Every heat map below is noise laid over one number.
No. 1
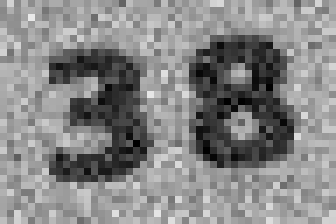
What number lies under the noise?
38
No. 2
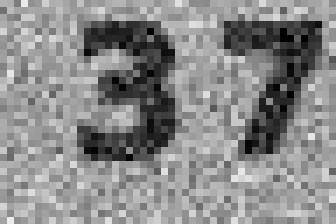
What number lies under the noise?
37
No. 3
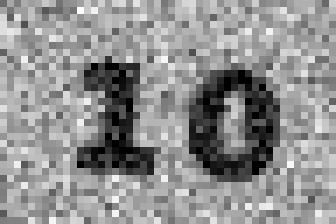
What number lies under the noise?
10
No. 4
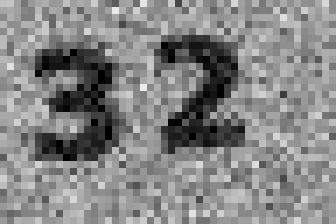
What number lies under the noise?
32
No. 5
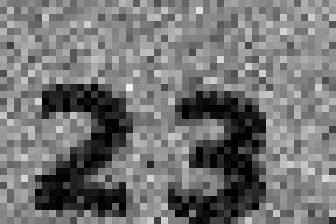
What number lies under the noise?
23
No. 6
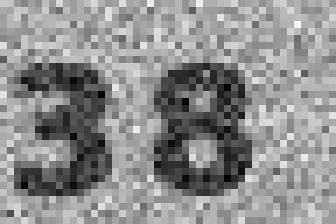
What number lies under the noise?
38
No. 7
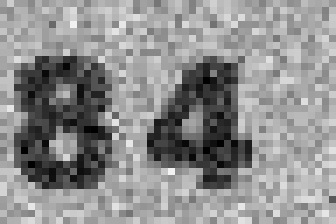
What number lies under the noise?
84
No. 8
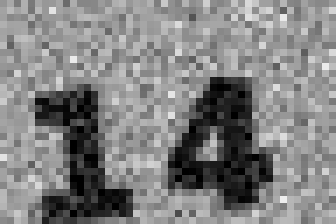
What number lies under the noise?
14
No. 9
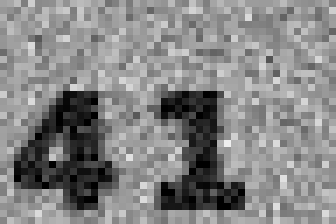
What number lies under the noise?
41
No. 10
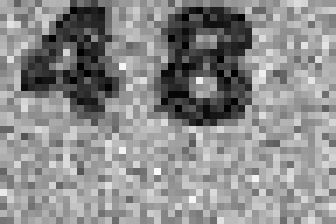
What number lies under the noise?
48
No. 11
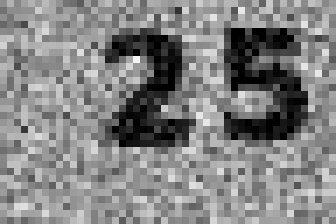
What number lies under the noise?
25
